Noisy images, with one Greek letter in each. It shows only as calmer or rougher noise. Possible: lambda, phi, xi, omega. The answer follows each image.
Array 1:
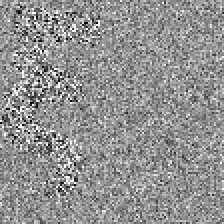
rough xi
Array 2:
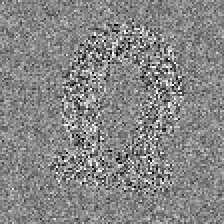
rough omega
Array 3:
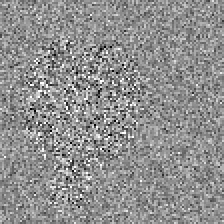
rough phi
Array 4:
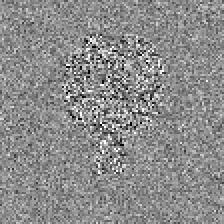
rough phi
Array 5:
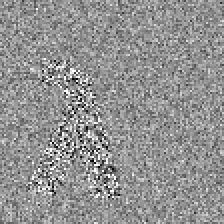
rough lambda
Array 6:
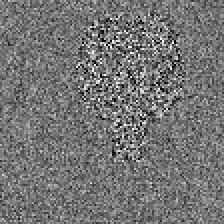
rough phi
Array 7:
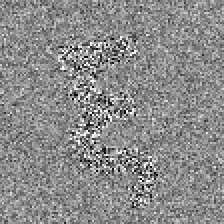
rough xi
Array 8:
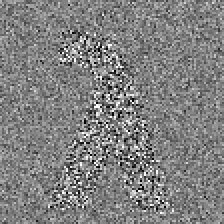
rough lambda
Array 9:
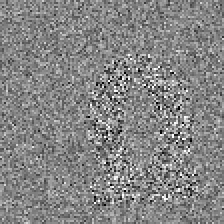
rough omega
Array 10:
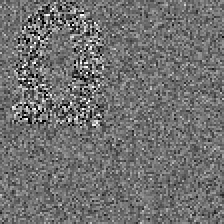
rough omega
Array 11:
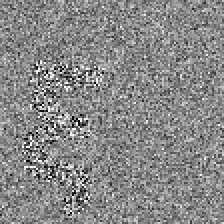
rough xi
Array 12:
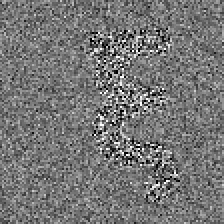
rough xi
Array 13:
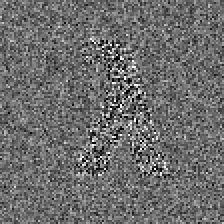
rough lambda
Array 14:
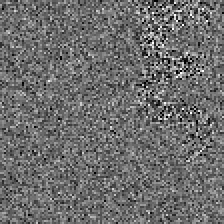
rough xi
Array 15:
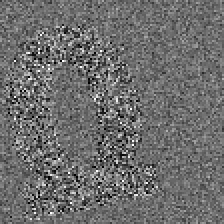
rough omega
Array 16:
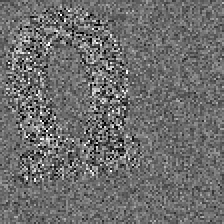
rough omega
